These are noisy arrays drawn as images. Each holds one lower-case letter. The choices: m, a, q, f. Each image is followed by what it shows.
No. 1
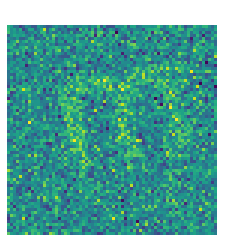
m
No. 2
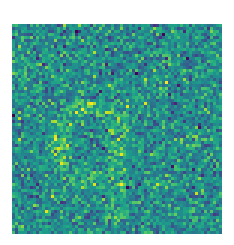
q
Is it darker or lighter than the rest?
lighter
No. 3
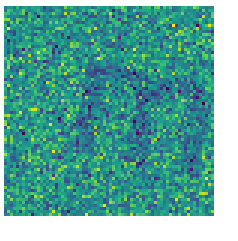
m
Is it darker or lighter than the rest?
darker
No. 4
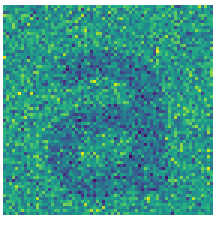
a
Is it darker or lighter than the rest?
darker
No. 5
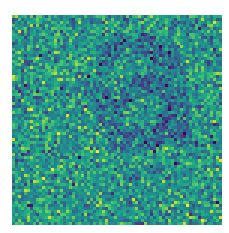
a
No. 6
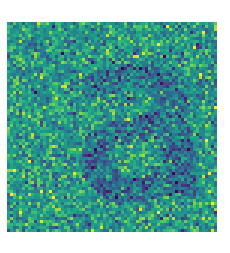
a
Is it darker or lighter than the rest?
darker
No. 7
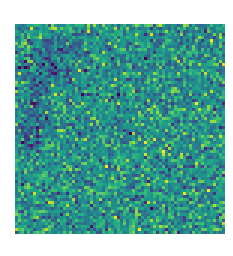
f
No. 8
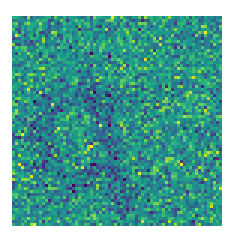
q
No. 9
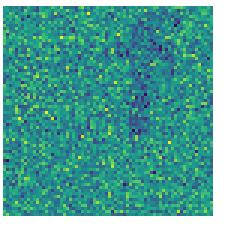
f
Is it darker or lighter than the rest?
darker
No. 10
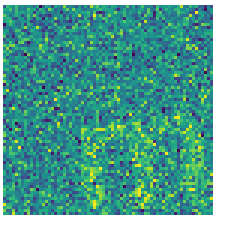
m
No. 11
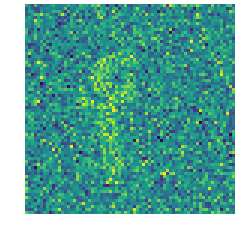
f
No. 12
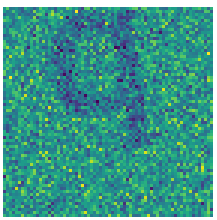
q
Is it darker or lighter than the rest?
darker
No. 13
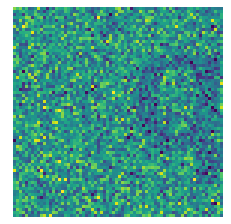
q
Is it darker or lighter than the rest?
darker
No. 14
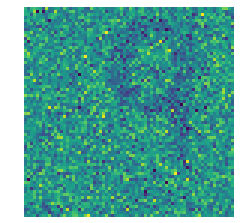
q
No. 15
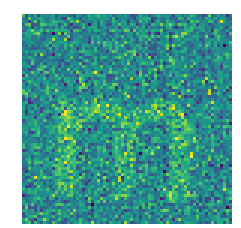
m
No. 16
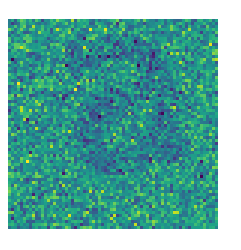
a
